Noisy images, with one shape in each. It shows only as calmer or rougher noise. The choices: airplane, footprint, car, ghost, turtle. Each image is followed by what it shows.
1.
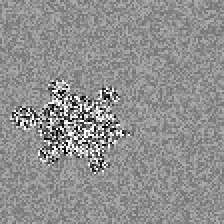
turtle
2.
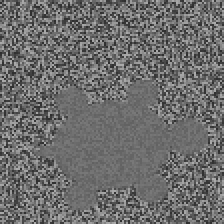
turtle
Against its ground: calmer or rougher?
calmer
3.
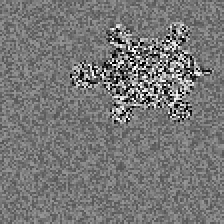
turtle
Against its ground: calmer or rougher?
rougher
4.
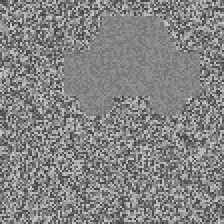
car
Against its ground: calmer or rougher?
calmer
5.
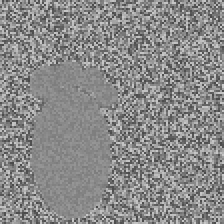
footprint
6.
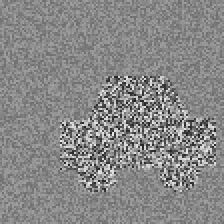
car
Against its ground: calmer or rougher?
rougher
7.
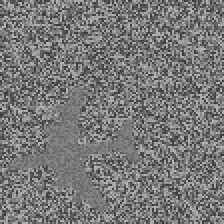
airplane
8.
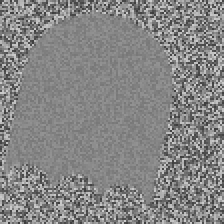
ghost
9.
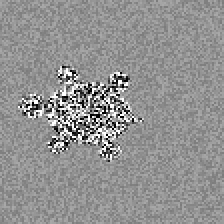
turtle
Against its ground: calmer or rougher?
rougher
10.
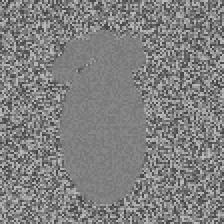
footprint
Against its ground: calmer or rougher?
calmer
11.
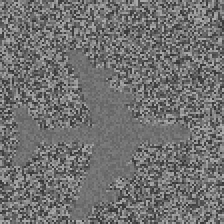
airplane
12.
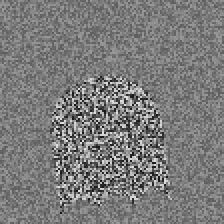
ghost
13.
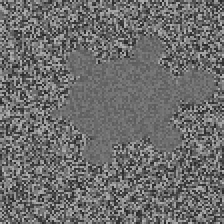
turtle
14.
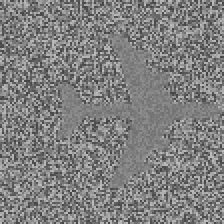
airplane
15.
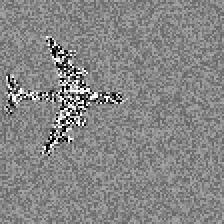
airplane
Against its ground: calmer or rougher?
rougher
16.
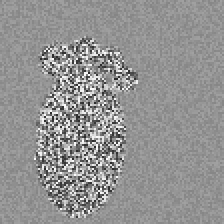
footprint
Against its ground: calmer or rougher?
rougher
